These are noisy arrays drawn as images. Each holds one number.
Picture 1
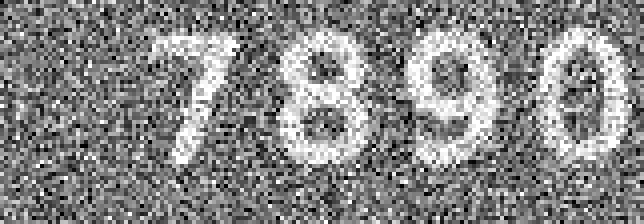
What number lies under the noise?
7890
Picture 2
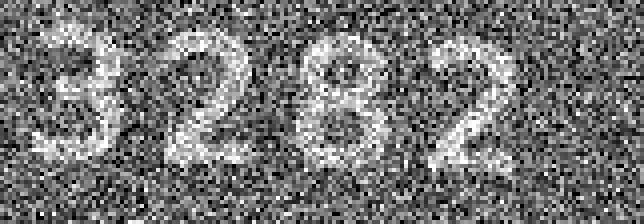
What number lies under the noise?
3282
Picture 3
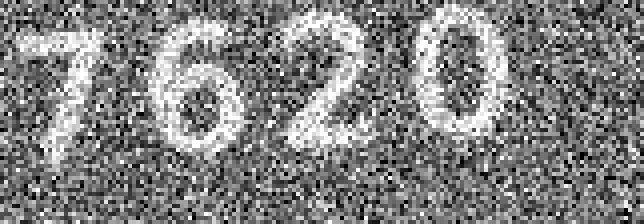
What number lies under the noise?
7620
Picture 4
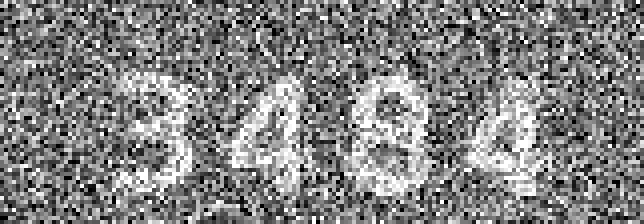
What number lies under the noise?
3484
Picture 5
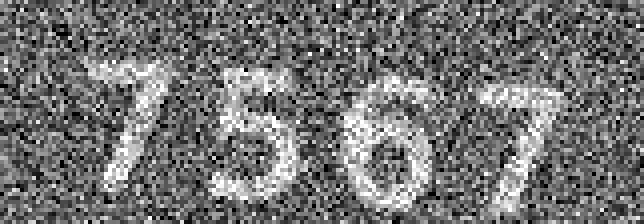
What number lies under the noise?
7567
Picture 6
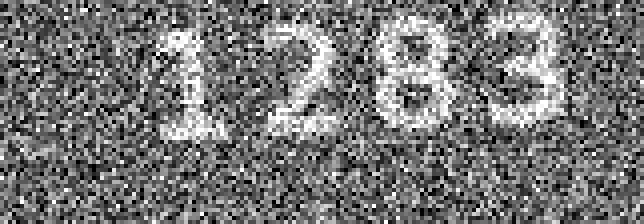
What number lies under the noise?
1283
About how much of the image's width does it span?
two thirds
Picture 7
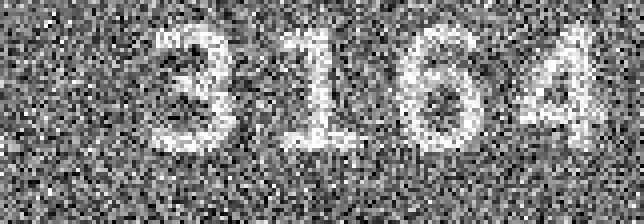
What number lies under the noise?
3164
